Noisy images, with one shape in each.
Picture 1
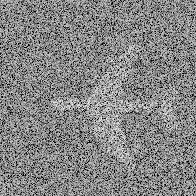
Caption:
light airplane
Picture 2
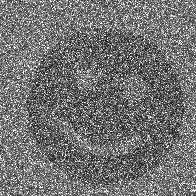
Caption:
dark smiling face
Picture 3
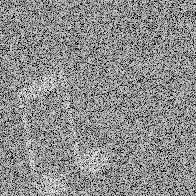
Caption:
light pair of musical notes
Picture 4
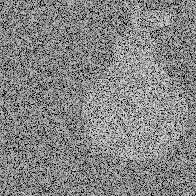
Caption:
light pear
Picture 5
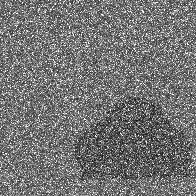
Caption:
dark cloud
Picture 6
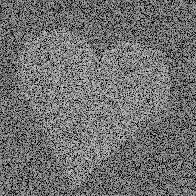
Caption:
light heart
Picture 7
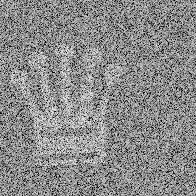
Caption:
light chess queen
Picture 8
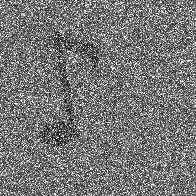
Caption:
dark musical note
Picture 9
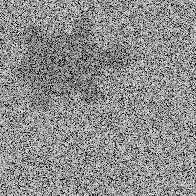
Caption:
dark turtle
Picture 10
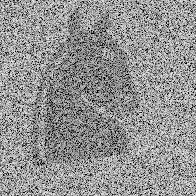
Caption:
dark chess knight
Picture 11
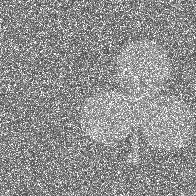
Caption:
light club
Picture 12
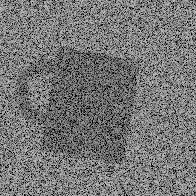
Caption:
dark cup
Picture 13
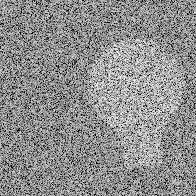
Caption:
light light bulb
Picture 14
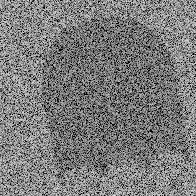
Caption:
dark ghost
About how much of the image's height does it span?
nearly all
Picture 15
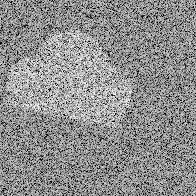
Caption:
light cloud
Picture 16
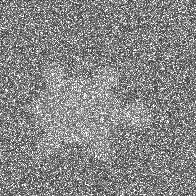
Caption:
light turtle
